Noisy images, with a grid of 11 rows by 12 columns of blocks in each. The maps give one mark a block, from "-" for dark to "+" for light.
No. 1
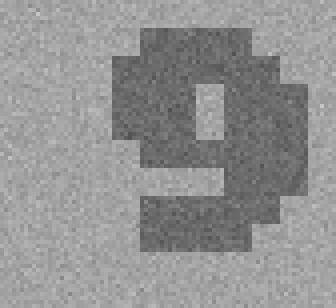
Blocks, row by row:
+ + + + + + + + + + + +
+ + + + + - - - - + + +
+ + + + - - - - - - + +
+ + + + - - - + - - - +
+ + + + - - - + - - - +
+ + + + + - - - - - - +
+ + + + + + + + - - - +
+ + + + + - - - - - + +
+ + + + + - - - - + + +
+ + + + + + + + + + + +
+ + + + + + + + + + + +
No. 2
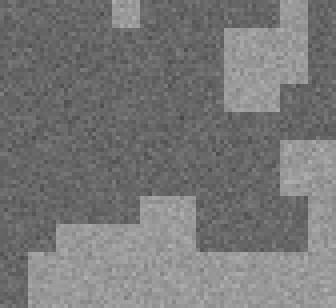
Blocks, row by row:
- - - - + - - - - - + -
- - - - - - - - + + + -
- - - - - - - - + + + -
- - - - - - - - + + - -
- - - - - - - - - - - -
- - - - - - - - - - + +
- - - - - - - - - - + +
- - - - - + + - - - - +
- - + + + + + - - - - +
- + + + + + + + + + + +
- + + + + + + + + + + +
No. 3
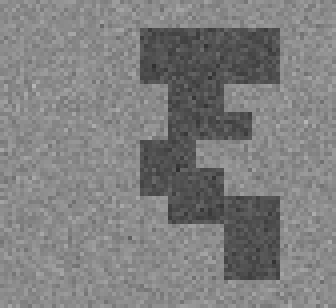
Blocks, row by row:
+ + + + + + + + + + + +
+ + + + + - - - - - + +
+ + + + + - - - - - + +
+ + + + + + - - + + + +
+ + + + + + - - - + + +
+ + + + + - - + + + + +
+ + + + + - - - + + + +
+ + + + + + - - - - + +
+ + + + + + + + - - + +
+ + + + + + + + - - + +
+ + + + + + + + + + + +
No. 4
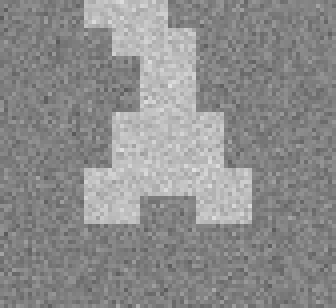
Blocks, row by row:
- - - + + + - - - - - -
- - - - + + + - - - - -
- - - - - + + - - - - -
- - - - - + + - - - - -
- - - - + + + + - - - -
- - - - + + + + - - - -
- - - + + + + + + - - -
- - - + + - - + + - - -
- - - - - - - - - - - -
- - - - - - - - - - - -
- - - - - - - - - - - -
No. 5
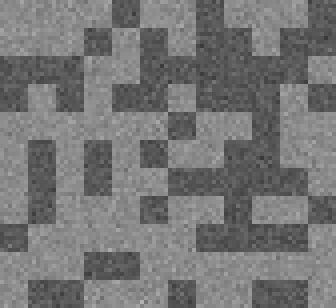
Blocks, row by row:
+ + + + - + + - + + + -
+ + + - + - + - - + - -
- - - + + - - - - - - +
- + - + - - + - - - + -
+ + + + + + - + + - + +
+ - + - + - + + - - + +
+ - + - + + - - - - - +
+ - + + + - + + - + + -
- + + + + + + - - - - +
+ + + - - + + + + + + +
+ - - + + + - + + - - +
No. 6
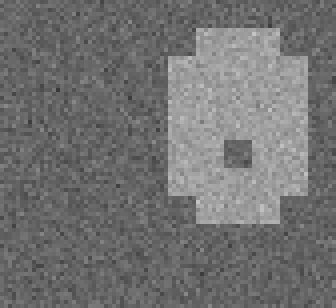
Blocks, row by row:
- - - - - - - - - - - -
- - - - - - - + + + - -
- - - - - - + + + + + -
- - - - - - + + + + + -
- - - - - - + + + + + -
- - - - - - + + - + + -
- - - - - - + + + + + -
- - - - - - - + + + - -
- - - - - - - - - - - -
- - - - - - - - - - - -
- - - - - - - - - - - -
